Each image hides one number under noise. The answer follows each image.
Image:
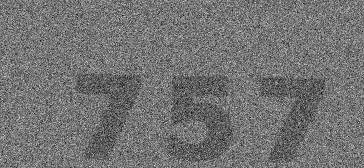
757
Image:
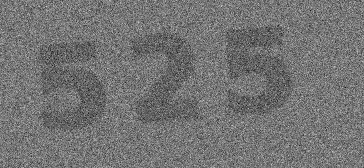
525
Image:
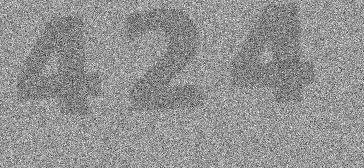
424
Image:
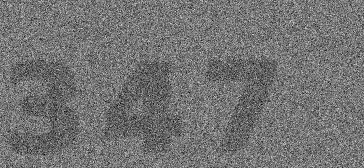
347
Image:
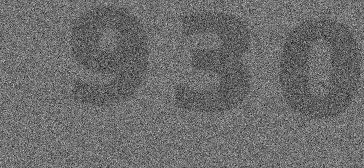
930
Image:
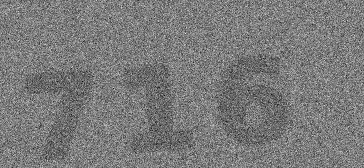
716
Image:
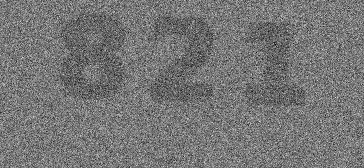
821
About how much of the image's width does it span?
two thirds
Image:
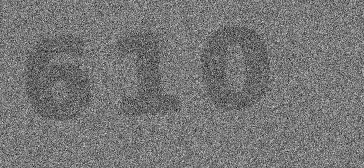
610
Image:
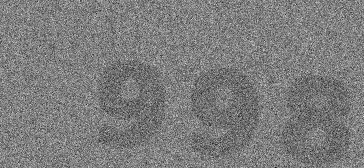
998
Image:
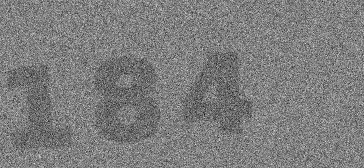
184
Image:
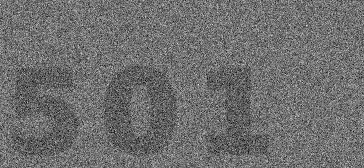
501
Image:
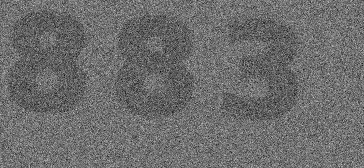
883
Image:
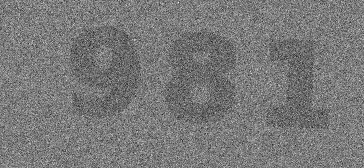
981
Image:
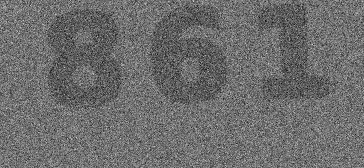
861
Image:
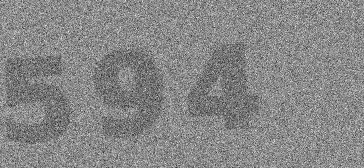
594
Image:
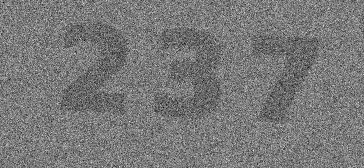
237
